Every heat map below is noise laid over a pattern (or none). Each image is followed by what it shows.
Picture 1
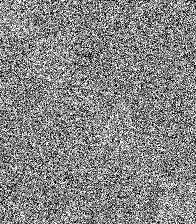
blocks along the diagonal
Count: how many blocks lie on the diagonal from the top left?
6
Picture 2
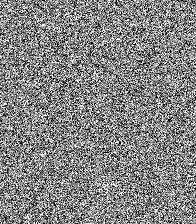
only noise
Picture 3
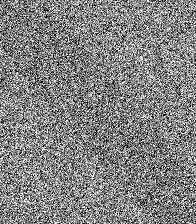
a diagonal band
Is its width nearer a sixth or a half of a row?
a half
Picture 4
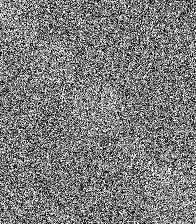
blocks along the diagonal
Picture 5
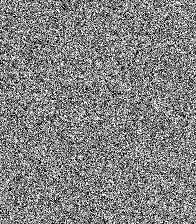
only noise
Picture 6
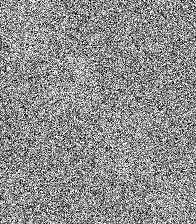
blocks along the diagonal
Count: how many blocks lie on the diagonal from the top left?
4
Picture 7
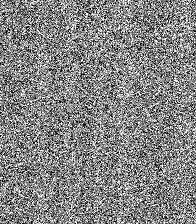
bands of columns
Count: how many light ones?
5
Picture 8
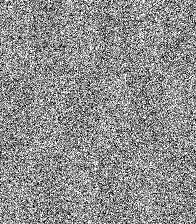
a checkerboard
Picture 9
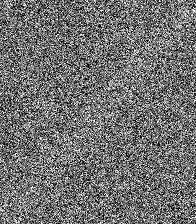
a diagonal band
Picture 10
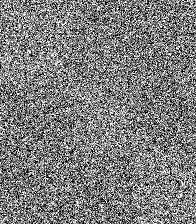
blocks along the diagonal
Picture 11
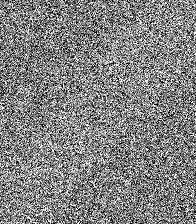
a diagonal band
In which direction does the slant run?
bottom left to top right
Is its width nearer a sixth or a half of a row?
a half
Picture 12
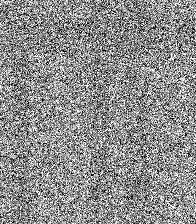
bands of rows crossing bands of columns
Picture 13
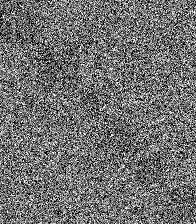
blocks along the diagonal
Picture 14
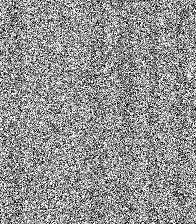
bands of columns
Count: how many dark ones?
5
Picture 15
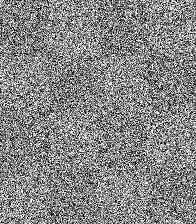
a checkerboard
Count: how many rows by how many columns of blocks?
4 by 4
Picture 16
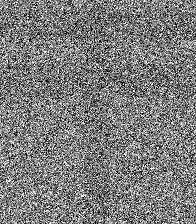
bands of rows crossing bands of columns
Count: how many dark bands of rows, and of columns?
2 and 1
